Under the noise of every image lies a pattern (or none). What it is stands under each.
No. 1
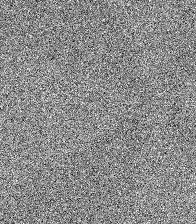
spokes from one point
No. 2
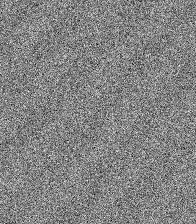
diagonal stripes
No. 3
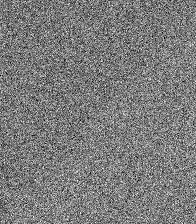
a sharp edge
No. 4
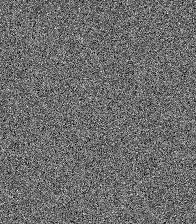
only noise
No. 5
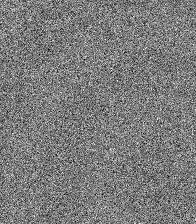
rings round one point
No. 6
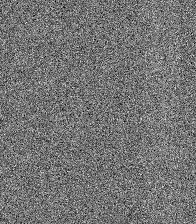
one vertical stripe
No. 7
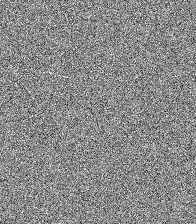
only noise
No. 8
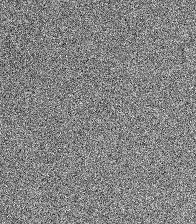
a smooth slope
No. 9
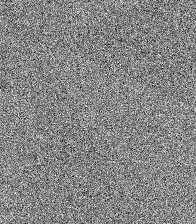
spokes from one point
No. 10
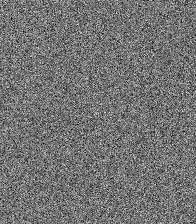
only noise
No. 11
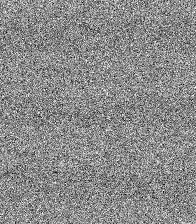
horizontal stripes
